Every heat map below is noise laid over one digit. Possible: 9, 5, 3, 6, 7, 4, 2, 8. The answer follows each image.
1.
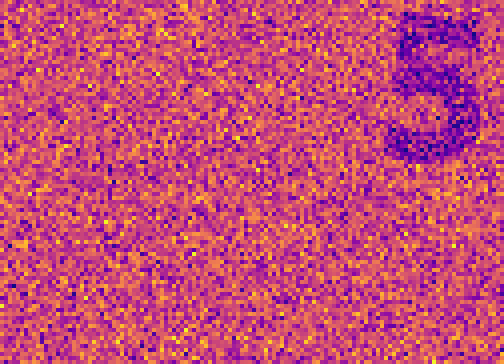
5
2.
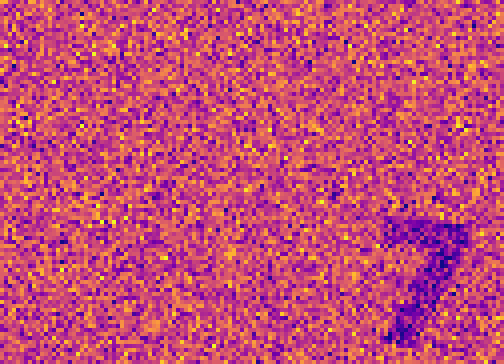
7
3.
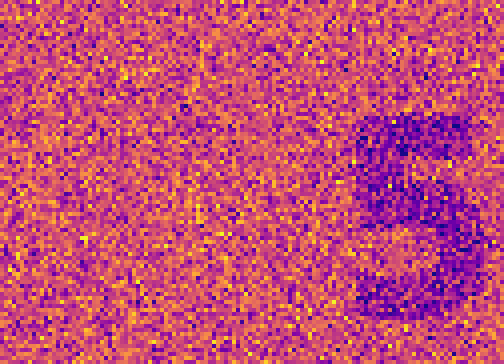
5
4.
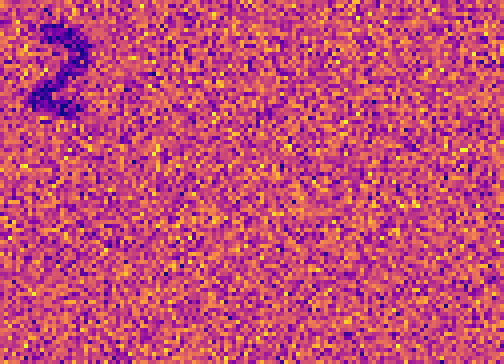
2
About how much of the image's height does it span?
a quarter
